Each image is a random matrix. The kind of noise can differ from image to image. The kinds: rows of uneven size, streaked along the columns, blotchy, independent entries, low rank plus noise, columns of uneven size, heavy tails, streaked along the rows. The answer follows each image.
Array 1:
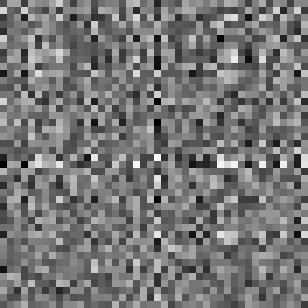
low rank plus noise
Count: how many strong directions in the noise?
two
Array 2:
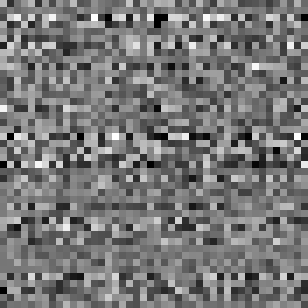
rows of uneven size
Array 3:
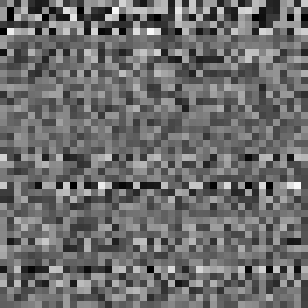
rows of uneven size
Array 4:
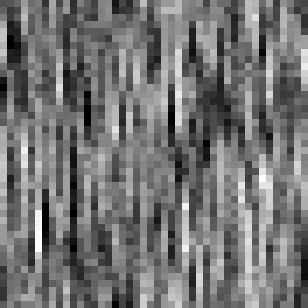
streaked along the columns
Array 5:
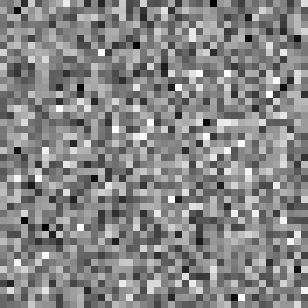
independent entries
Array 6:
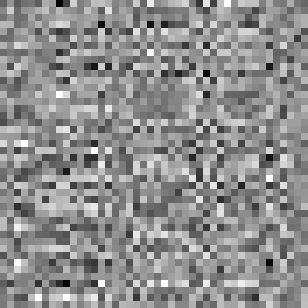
low rank plus noise
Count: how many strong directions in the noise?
two
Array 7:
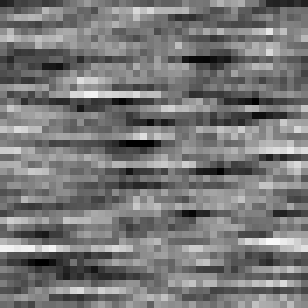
streaked along the rows
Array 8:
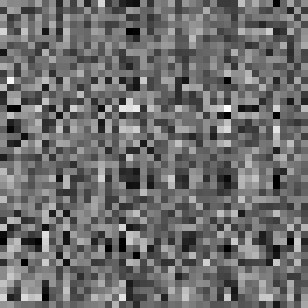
low rank plus noise
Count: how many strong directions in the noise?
two
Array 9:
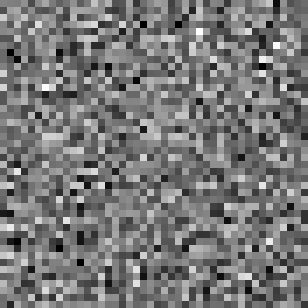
low rank plus noise
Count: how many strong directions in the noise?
five to eight
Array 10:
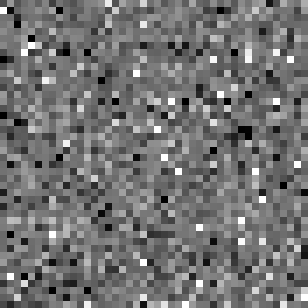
heavy tails
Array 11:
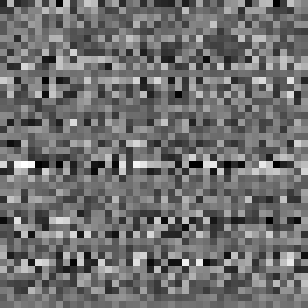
rows of uneven size
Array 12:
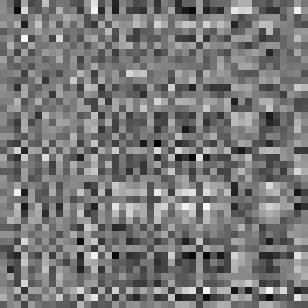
low rank plus noise
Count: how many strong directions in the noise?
one
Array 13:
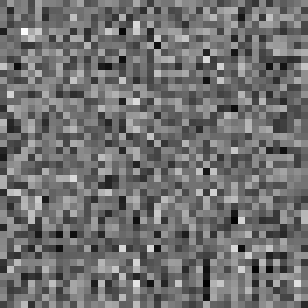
low rank plus noise
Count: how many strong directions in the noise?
five to eight
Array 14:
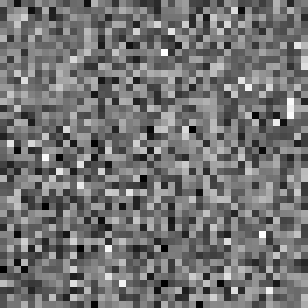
independent entries
